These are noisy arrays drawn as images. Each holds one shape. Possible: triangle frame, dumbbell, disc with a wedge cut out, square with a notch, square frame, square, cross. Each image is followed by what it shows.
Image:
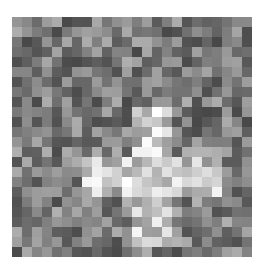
cross
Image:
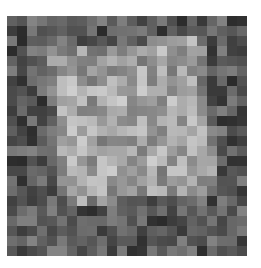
square
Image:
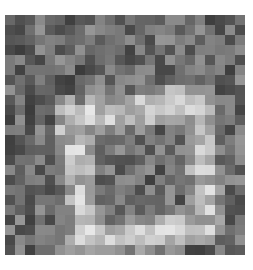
square frame
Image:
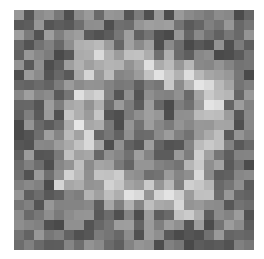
square frame
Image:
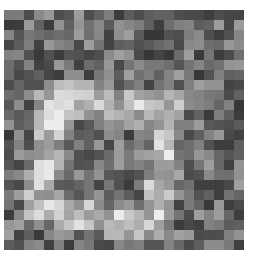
square frame
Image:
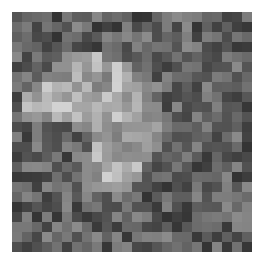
disc with a wedge cut out
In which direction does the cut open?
down and left
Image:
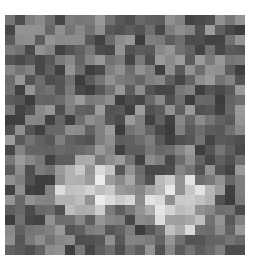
dumbbell
